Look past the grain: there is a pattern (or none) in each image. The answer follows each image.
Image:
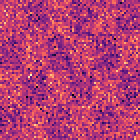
a checkerboard
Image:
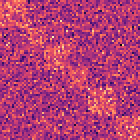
blocks along the diagonal
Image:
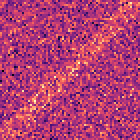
a diagonal band
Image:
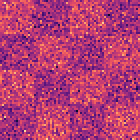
a checkerboard
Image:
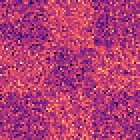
a checkerboard
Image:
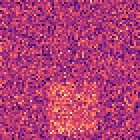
one block
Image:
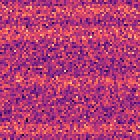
bands of rows
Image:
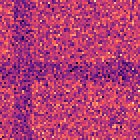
bands of rows crossing bands of columns
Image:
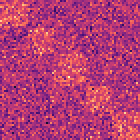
blocks along the diagonal
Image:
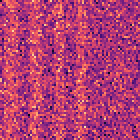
bands of columns
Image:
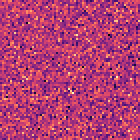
only noise
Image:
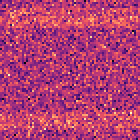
bands of rows
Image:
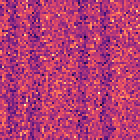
bands of columns
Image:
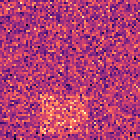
one block
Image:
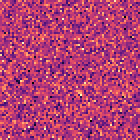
only noise
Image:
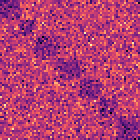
blocks along the diagonal
